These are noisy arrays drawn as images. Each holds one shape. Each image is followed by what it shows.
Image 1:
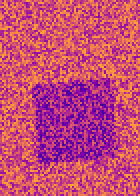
square
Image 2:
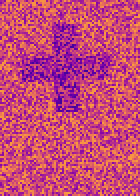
cross
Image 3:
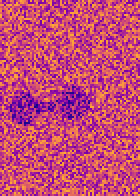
dumbbell
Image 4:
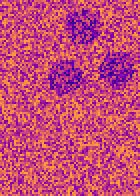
three dots
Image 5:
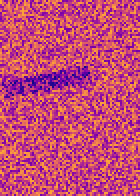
bar
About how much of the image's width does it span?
two thirds
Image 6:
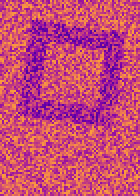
square frame
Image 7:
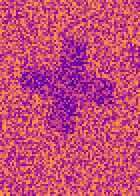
cross
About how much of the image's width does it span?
two thirds
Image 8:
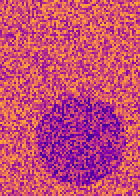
disc
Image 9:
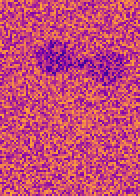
dumbbell
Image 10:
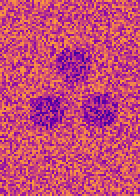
three dots
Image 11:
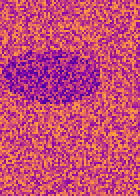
ellipse
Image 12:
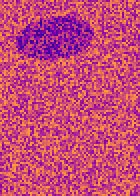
ellipse
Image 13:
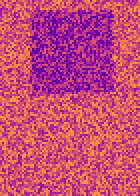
square
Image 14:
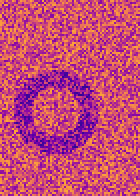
ring
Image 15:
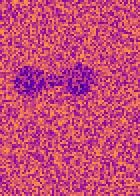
dumbbell
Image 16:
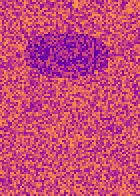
ellipse
